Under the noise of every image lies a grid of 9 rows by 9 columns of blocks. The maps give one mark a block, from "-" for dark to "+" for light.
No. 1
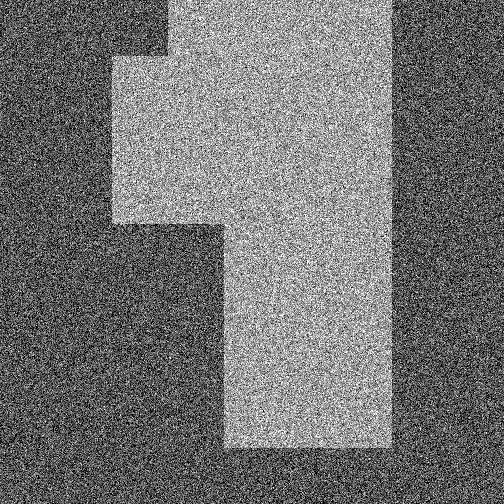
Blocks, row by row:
---++++--
--+++++--
--+++++--
--+++++--
----+++--
----+++--
----+++--
----+++--
---------
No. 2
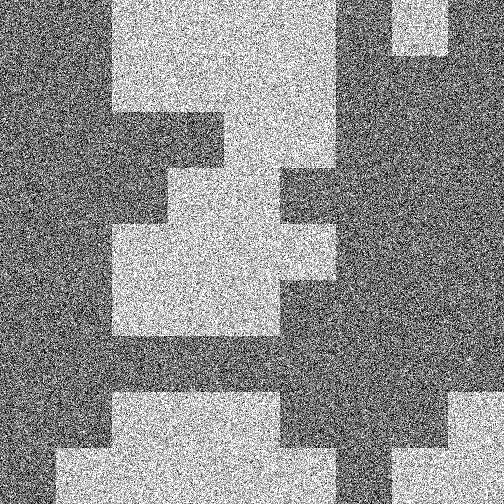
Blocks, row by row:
--++++-+-
--++++---
----++---
---++----
--++++---
--+++----
---------
--+++---+
-+++++-++
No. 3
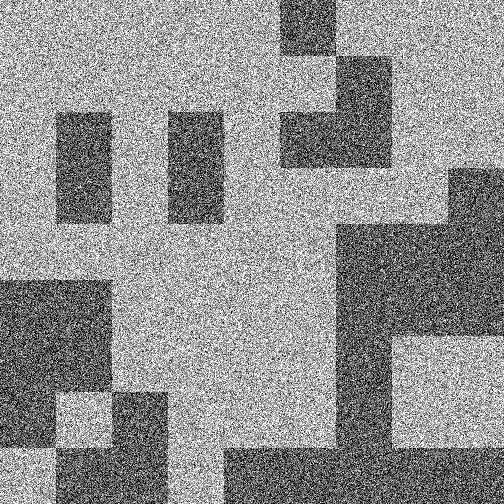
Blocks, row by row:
+++++-+++
++++++-++
+-+-+--++
+-+-++++-
++++++---
--++++---
--++++-++
-+-+++-++
+--+-----
